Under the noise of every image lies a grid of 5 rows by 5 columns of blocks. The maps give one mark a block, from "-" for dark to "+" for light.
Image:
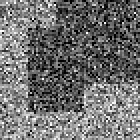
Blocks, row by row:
+ + - - -
+ - - - -
+ - - - -
+ - - + +
+ + + + +
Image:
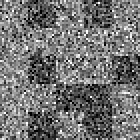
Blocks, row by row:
+ - + - +
+ + + + +
+ - + + -
+ + - - +
+ - + - +
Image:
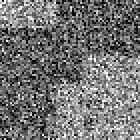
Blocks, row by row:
+ + - - -
- - - - -
- - - + +
- - + + +
- - + + +
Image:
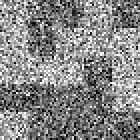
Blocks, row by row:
+ - - + -
+ - + + +
+ + + - +
- - - - +
+ - - - -
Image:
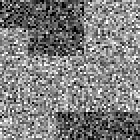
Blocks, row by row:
- - - + +
+ - - + +
+ + + + +
+ + + + +
+ + - - -
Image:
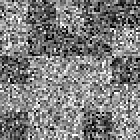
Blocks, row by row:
+ - + - -
+ - - - +
- + + + -
+ + + + +
- + + - +
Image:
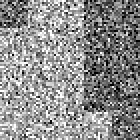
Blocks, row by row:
- + + - -
+ + + - -
+ + + - -
+ + + - -
+ + + + -
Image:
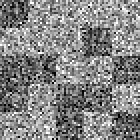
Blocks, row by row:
- + + + +
+ + + - +
- - + + -
- + - - +
+ + - + -
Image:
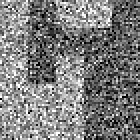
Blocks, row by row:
+ - + + -
+ - - - -
+ - + - -
+ + + - -
+ + + - -
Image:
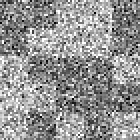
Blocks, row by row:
- - + + -
- + + + -
+ - - - +
+ + - - -
+ - + - +
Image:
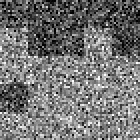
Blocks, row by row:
- - - - -
+ - - + -
+ + + + +
- + + + +
+ + + + +
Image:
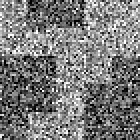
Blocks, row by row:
+ - - + +
+ + + + +
- - + + -
- - + - -
- + + - -
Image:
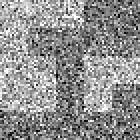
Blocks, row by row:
+ + + - -
+ - - - -
+ + - + +
+ + - + -
- - - - -
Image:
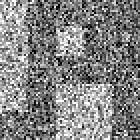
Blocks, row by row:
+ - - - -
+ - + - -
+ - - - -
+ - + + -
- - + + -
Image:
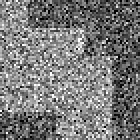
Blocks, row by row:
+ - - - -
+ + + - -
+ + + + -
+ + + + -
- - + + -
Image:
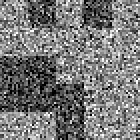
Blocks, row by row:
+ - + - +
+ + + + +
- - + + +
- - - + +
+ + - + +
